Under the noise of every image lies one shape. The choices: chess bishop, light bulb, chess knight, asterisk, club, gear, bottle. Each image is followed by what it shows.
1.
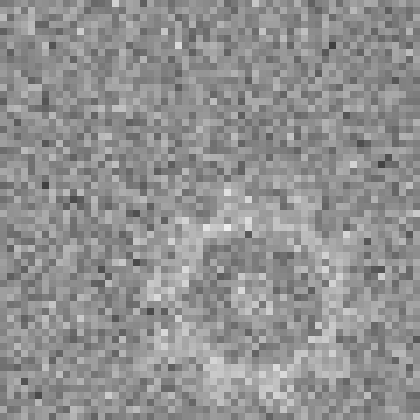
gear
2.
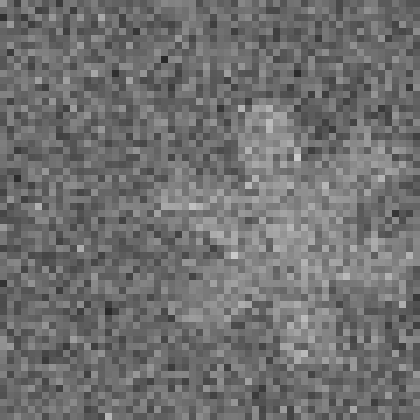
asterisk
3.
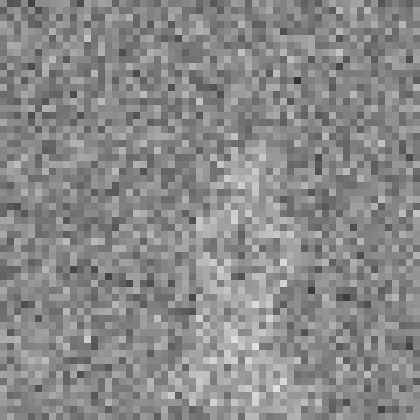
chess bishop
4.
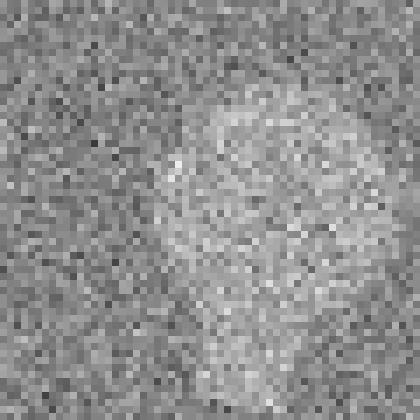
light bulb
